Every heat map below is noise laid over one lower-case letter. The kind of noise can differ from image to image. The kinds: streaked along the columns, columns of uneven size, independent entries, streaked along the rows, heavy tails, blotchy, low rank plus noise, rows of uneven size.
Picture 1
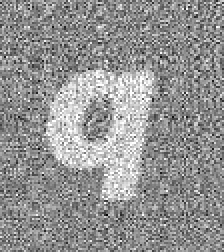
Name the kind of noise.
low rank plus noise
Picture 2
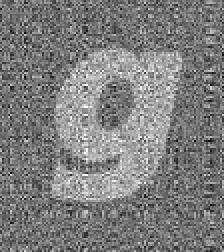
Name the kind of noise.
low rank plus noise
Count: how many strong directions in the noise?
three or four
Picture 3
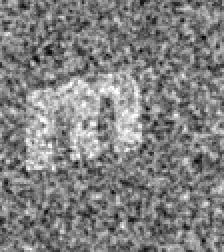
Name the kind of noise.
blotchy
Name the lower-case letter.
m
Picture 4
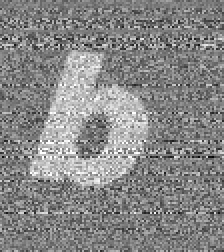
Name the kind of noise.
rows of uneven size
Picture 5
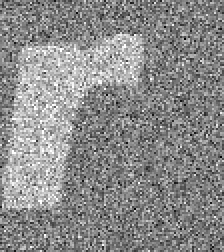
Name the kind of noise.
independent entries
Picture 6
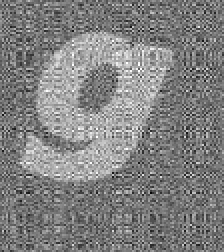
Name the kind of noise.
low rank plus noise
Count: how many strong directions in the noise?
one
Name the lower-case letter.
g
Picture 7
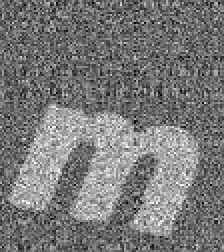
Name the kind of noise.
low rank plus noise
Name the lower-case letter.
m
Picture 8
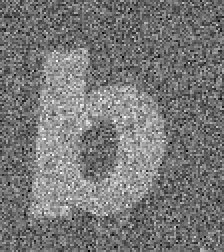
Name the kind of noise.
independent entries
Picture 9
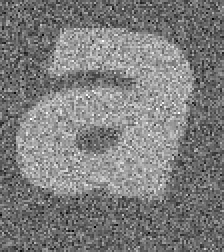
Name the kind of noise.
independent entries
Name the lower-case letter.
a
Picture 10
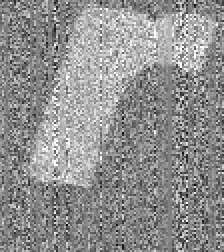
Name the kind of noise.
columns of uneven size
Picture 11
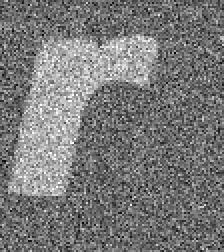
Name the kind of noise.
independent entries
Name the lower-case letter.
r
